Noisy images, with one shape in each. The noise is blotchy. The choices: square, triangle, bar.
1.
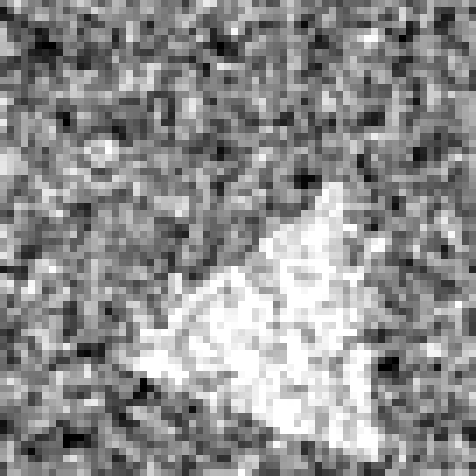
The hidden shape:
triangle
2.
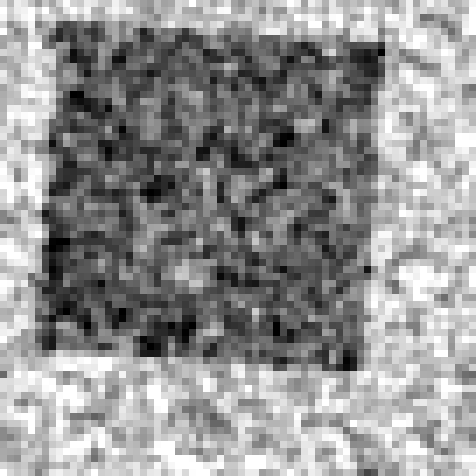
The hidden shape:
square
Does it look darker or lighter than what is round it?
darker
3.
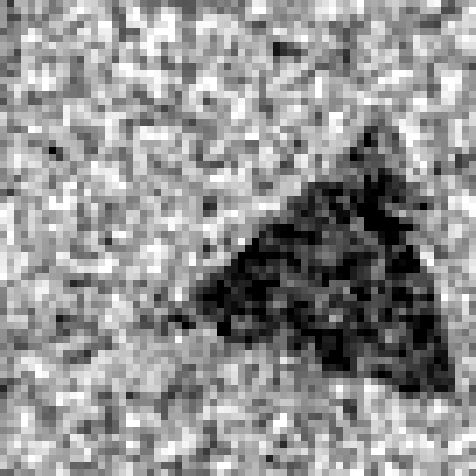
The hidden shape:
triangle
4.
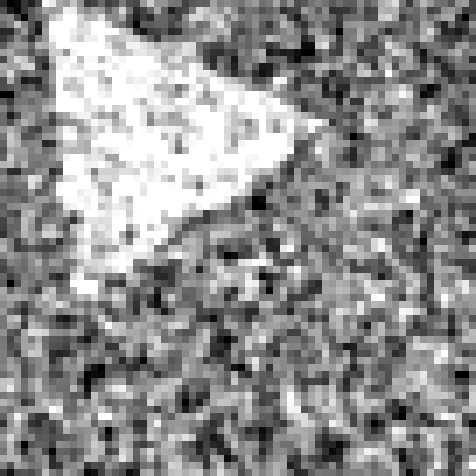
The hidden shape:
triangle
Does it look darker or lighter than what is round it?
lighter
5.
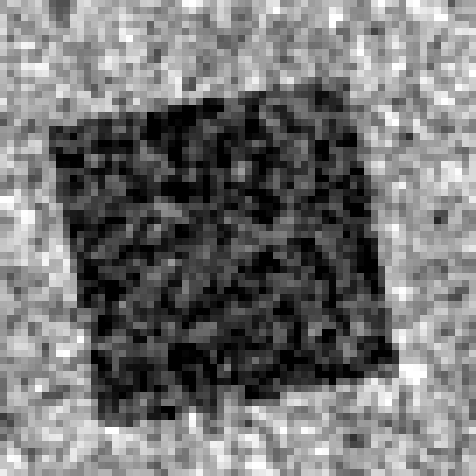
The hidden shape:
square
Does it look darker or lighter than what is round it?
darker
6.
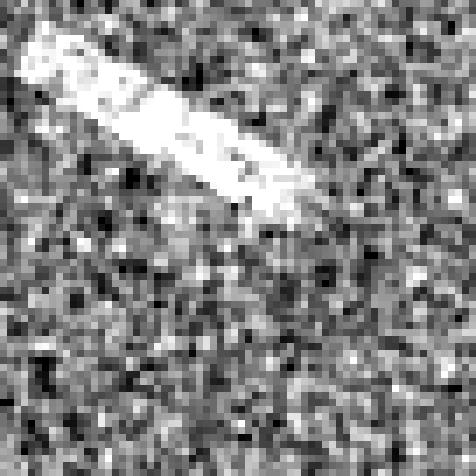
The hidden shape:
bar
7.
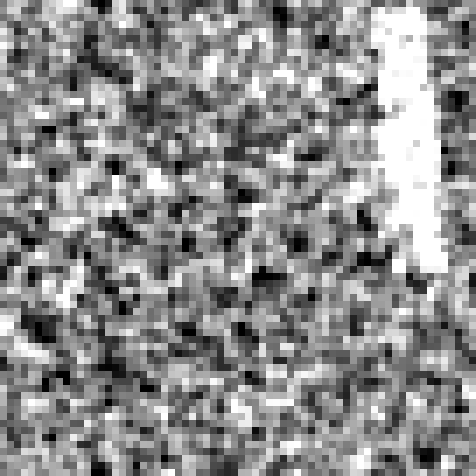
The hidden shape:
bar
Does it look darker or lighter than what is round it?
lighter
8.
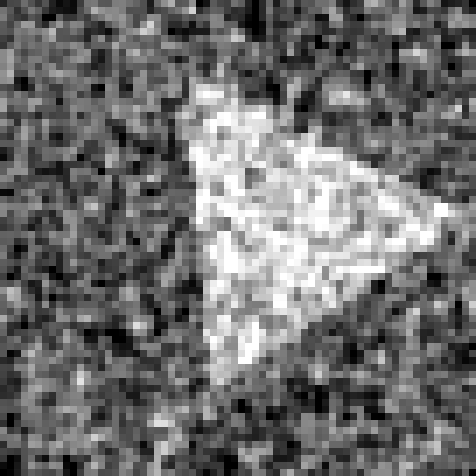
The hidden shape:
triangle
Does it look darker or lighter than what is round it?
lighter
